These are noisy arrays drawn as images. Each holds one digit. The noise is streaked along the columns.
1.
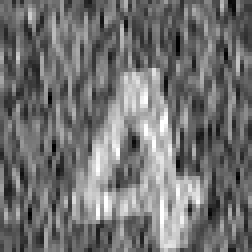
4
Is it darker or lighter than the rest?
lighter
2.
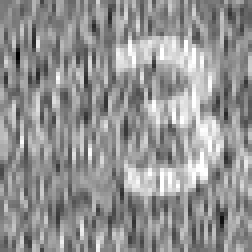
3
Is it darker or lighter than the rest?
lighter
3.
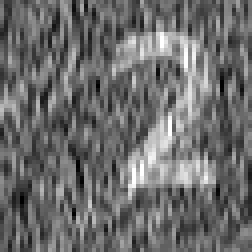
2
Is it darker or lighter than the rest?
lighter
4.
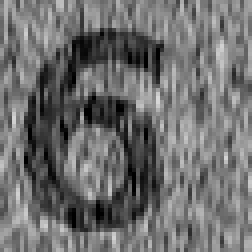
6
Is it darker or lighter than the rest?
darker
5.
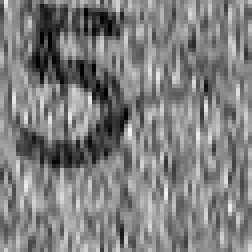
5
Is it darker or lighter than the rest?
darker
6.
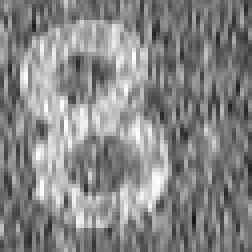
8
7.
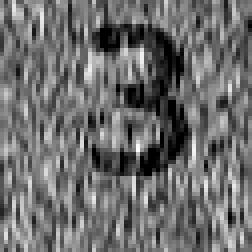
3
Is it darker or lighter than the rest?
darker
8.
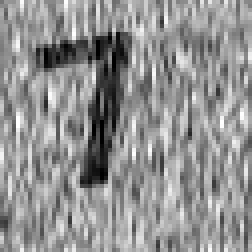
7
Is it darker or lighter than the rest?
darker
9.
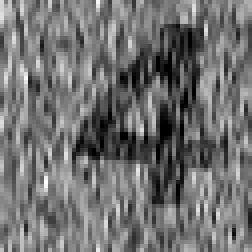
4
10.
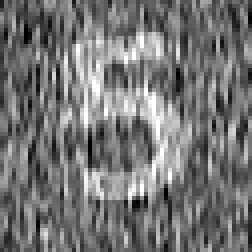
5
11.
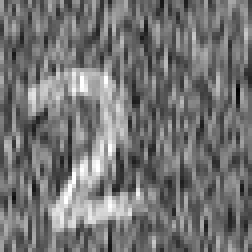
2
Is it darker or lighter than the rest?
lighter
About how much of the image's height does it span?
two thirds
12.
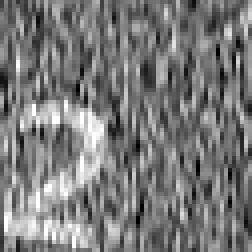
2
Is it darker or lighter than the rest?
lighter
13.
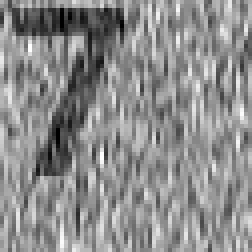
7
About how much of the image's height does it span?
two thirds
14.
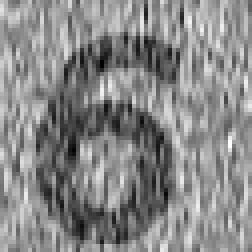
6
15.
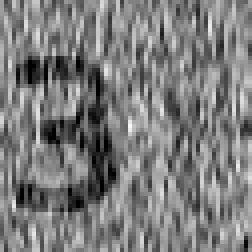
3
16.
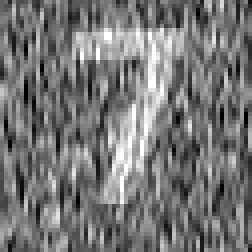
7
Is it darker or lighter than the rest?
lighter
